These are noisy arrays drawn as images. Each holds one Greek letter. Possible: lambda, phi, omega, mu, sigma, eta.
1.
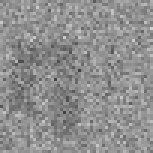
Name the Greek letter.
eta
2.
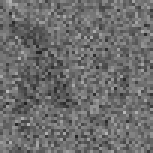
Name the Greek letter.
lambda
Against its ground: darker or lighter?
darker
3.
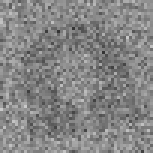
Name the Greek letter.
omega
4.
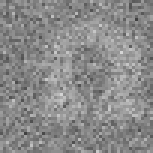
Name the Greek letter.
omega
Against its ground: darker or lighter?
lighter
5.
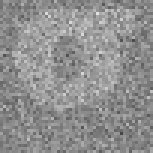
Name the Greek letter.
sigma
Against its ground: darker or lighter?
lighter
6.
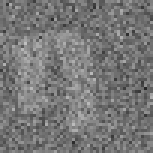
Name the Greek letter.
eta
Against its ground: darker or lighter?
lighter
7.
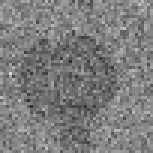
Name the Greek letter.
phi
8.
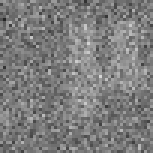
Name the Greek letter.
mu
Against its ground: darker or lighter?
lighter
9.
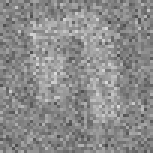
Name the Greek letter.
eta
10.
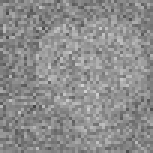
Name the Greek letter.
phi
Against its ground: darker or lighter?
lighter
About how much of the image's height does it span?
nearly all
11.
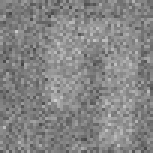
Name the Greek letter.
eta
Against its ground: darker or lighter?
lighter
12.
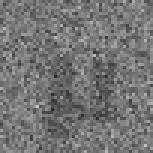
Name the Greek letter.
mu
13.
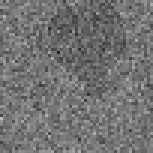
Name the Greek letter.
phi
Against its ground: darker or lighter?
darker
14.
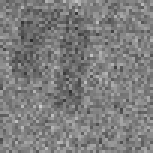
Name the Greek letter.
eta
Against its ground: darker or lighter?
darker
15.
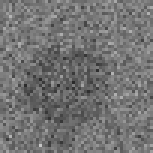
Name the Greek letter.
phi
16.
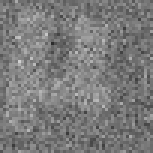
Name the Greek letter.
mu
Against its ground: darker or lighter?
lighter
